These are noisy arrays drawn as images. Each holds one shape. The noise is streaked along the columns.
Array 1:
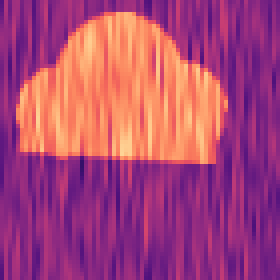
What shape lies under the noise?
cloud
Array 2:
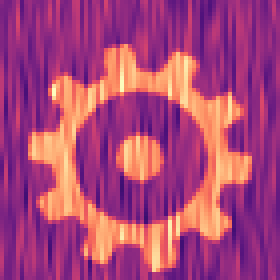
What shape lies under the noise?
gear
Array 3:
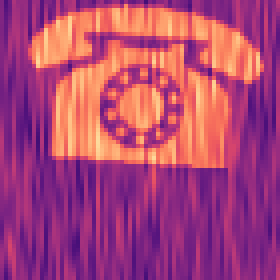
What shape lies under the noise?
telephone
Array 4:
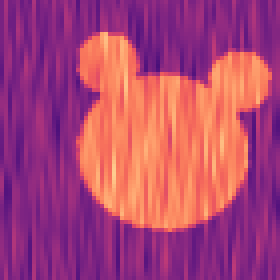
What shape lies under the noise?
bear's head
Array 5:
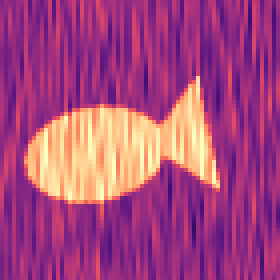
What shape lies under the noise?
fish
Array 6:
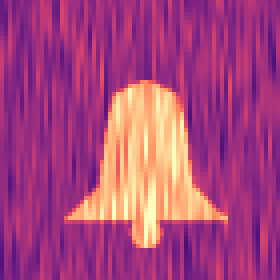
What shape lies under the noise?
bell
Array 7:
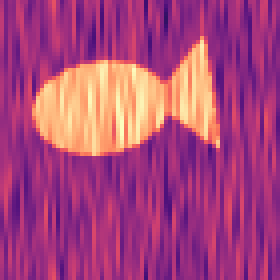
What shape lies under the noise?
fish
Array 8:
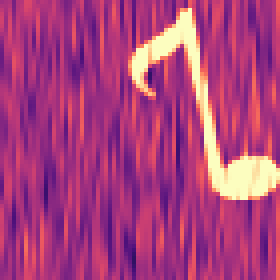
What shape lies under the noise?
musical note
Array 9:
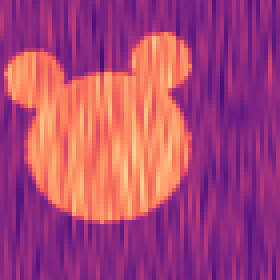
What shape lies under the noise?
bear's head
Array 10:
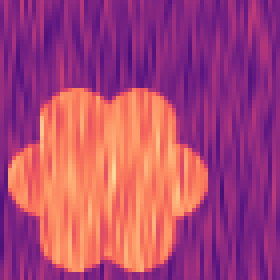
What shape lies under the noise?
flower
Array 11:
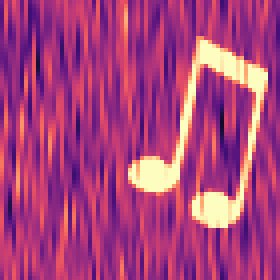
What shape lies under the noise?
pair of musical notes
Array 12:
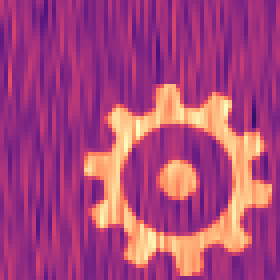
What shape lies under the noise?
gear
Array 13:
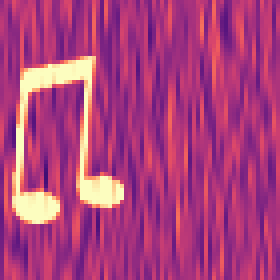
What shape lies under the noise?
pair of musical notes
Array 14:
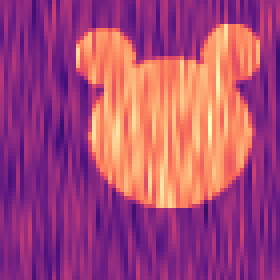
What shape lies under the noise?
bear's head
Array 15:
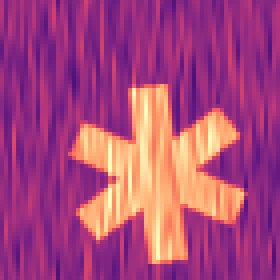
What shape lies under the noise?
asterisk
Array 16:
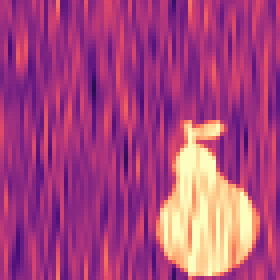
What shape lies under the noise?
pear
